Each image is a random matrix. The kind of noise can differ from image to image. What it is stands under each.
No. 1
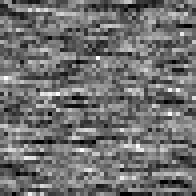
streaked along the rows
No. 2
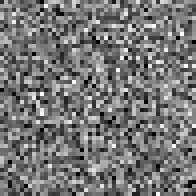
independent entries
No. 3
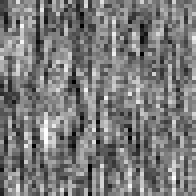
streaked along the columns
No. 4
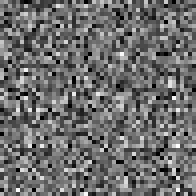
low rank plus noise
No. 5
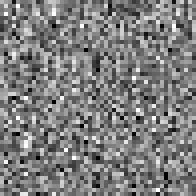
low rank plus noise
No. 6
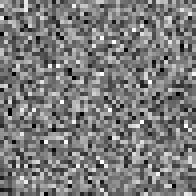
independent entries
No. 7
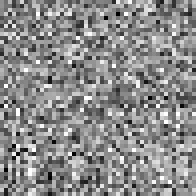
low rank plus noise
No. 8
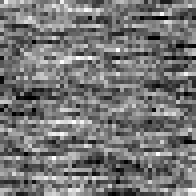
streaked along the rows
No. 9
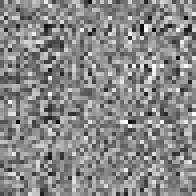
low rank plus noise
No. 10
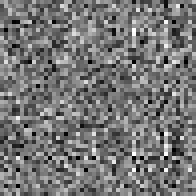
low rank plus noise
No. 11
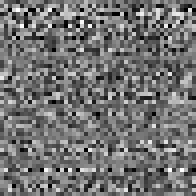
rows of uneven size
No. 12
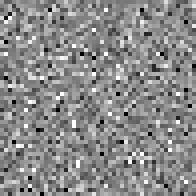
heavy tails
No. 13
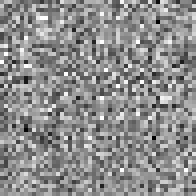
low rank plus noise
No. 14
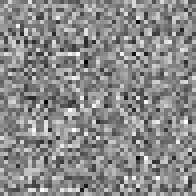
low rank plus noise
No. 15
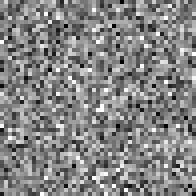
independent entries
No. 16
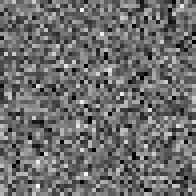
independent entries
